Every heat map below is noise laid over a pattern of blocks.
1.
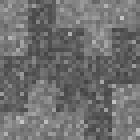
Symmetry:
the same after a half turn
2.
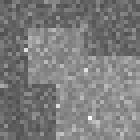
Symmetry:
mirrored about the diagonal from the top left
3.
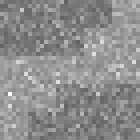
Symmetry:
the same after a half turn
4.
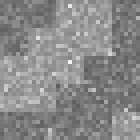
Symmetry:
mirrored about the diagonal from the top left
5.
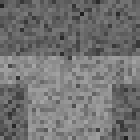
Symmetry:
left and right mirror each other
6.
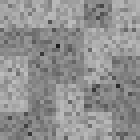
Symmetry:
no symmetry
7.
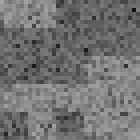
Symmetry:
no symmetry
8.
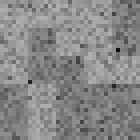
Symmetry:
no symmetry
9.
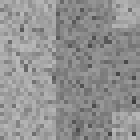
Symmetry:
top and bottom mirror each other
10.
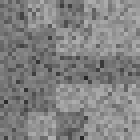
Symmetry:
top and bottom mirror each other
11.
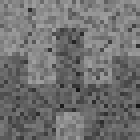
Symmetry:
left and right mirror each other
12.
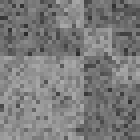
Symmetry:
mirrored about the diagonal from the bottom left
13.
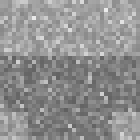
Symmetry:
left and right mirror each other
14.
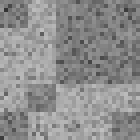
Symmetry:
mirrored about the diagonal from the bottom left
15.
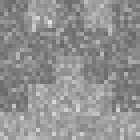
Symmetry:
left and right mirror each other
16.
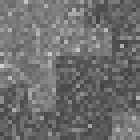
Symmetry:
mirrored about the diagonal from the top left
